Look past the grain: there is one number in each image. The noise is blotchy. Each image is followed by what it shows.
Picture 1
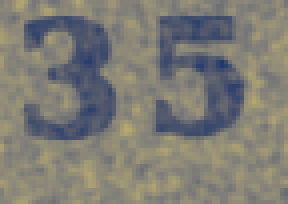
35
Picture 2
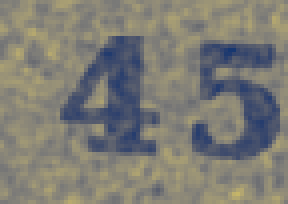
45
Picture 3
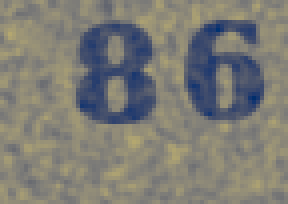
86
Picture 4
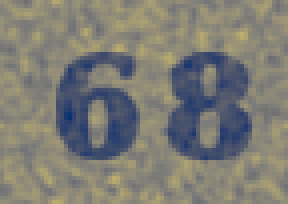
68
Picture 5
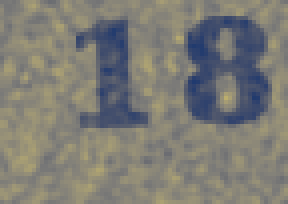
18
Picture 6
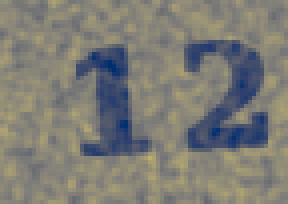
12
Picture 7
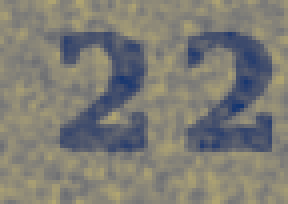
22
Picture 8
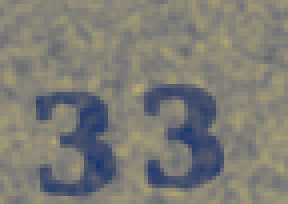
33
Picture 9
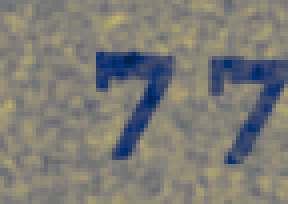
77
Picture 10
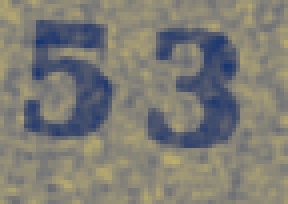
53
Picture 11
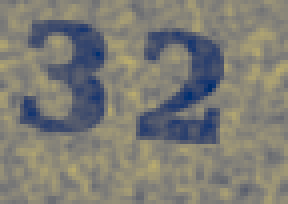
32
